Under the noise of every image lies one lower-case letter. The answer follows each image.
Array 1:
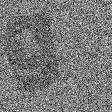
g
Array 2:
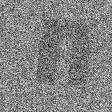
n
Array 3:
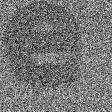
e
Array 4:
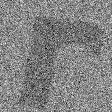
r
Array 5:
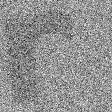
r
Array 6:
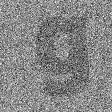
g
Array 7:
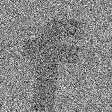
f
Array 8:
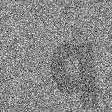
q
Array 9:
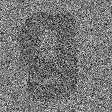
g
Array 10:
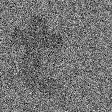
t
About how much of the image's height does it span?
two thirds
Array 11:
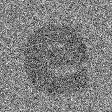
e
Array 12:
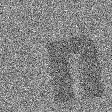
n
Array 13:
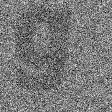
g
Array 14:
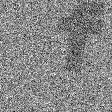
f
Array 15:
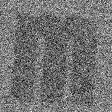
m
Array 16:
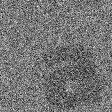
a
